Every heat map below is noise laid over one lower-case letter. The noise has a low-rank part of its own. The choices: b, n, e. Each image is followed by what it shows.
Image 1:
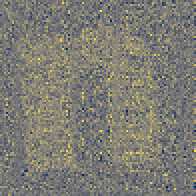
n
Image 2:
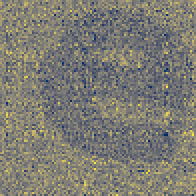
e
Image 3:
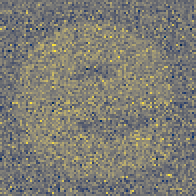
e
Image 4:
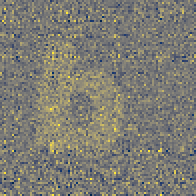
b
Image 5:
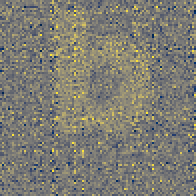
b
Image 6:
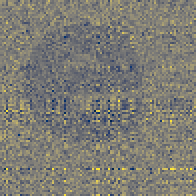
e
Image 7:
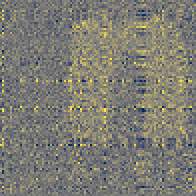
n
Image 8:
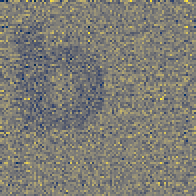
b
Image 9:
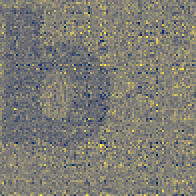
b
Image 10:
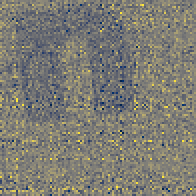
n
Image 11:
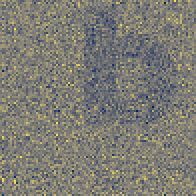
b
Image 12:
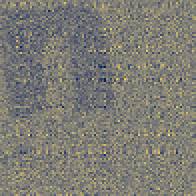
n
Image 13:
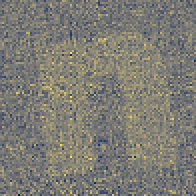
n
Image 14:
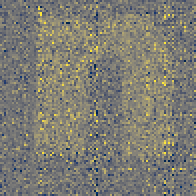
n
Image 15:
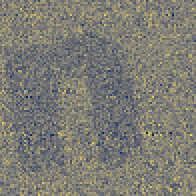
n
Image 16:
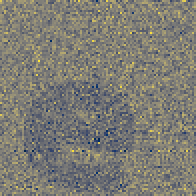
e
